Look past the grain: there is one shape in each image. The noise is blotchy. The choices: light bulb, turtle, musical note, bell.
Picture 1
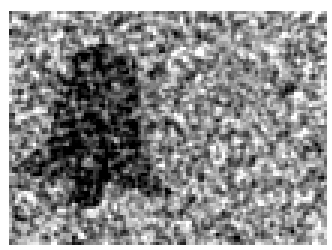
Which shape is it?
bell
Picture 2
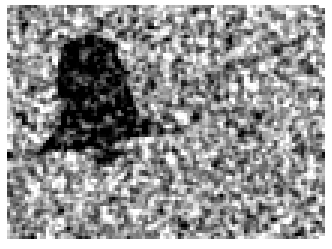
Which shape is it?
bell
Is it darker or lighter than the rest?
darker
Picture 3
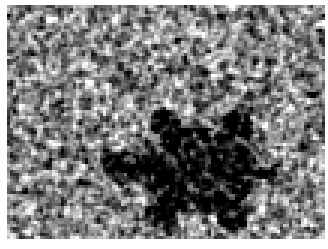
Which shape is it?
turtle
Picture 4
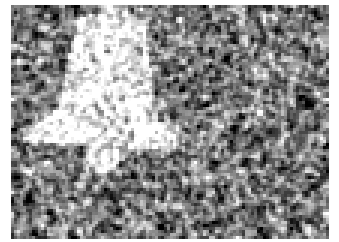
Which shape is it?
bell
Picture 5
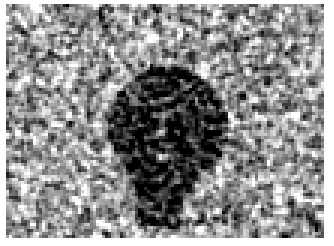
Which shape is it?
light bulb
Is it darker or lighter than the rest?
darker
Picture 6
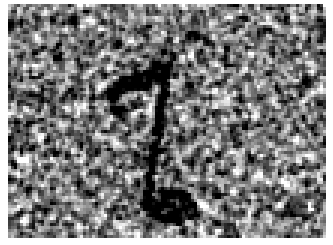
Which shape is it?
musical note
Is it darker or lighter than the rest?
darker
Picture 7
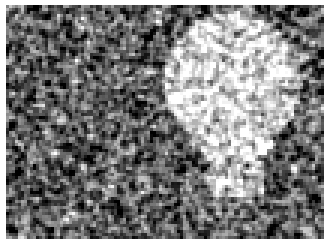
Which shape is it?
light bulb
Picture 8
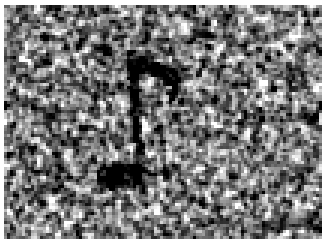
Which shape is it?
musical note
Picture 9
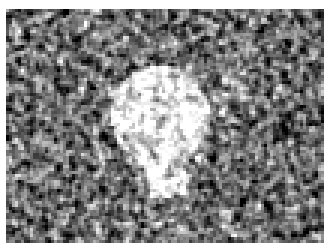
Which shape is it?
light bulb
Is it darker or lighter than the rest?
lighter
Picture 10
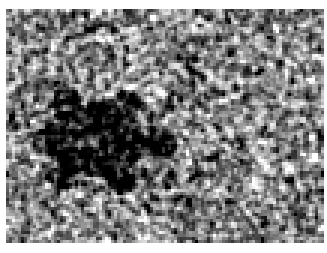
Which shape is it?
turtle
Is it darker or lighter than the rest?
darker
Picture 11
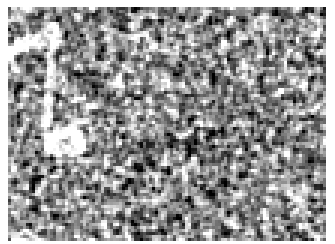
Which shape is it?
musical note
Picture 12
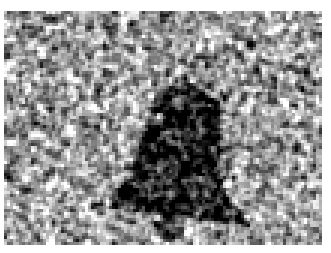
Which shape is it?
bell
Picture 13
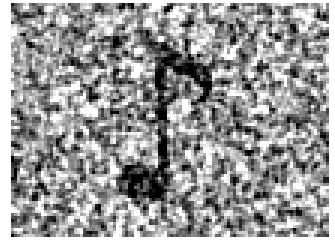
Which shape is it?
musical note
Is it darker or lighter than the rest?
darker
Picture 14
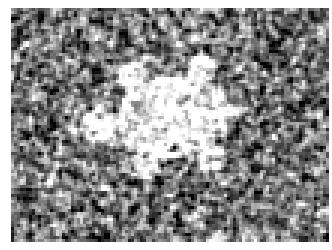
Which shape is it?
turtle
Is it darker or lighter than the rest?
lighter
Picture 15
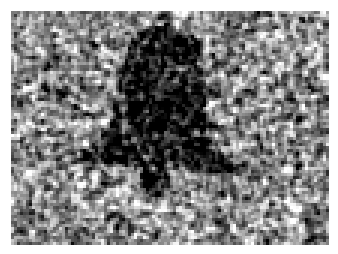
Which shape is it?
bell
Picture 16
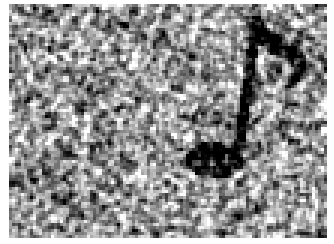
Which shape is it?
musical note
